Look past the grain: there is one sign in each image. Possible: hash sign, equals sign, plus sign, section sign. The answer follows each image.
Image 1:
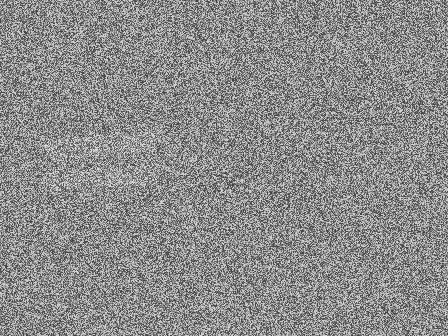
equals sign
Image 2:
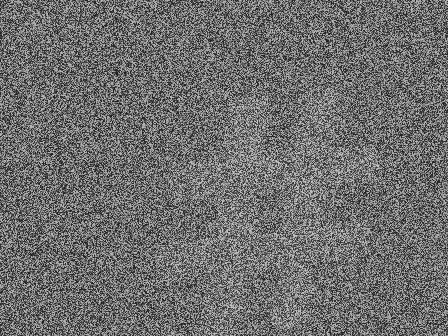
hash sign
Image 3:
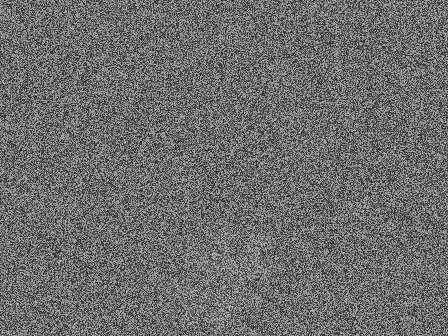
hash sign
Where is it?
bottom middle
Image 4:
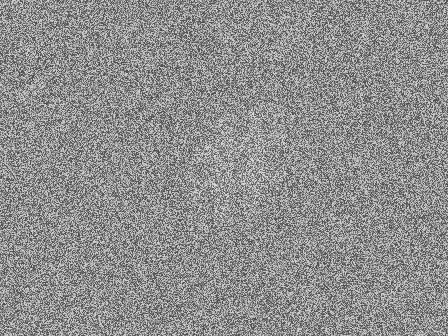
hash sign
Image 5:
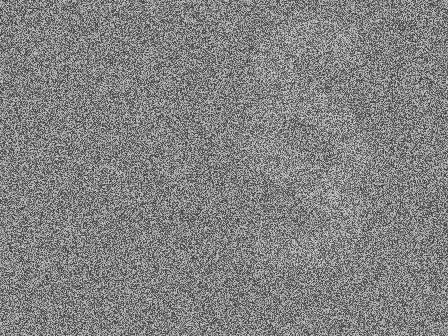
section sign
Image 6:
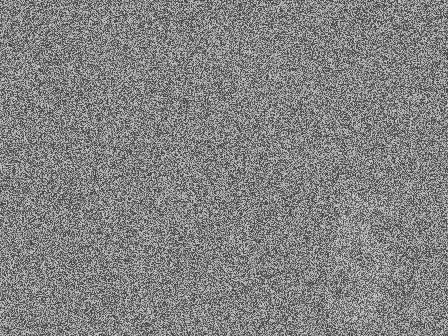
section sign
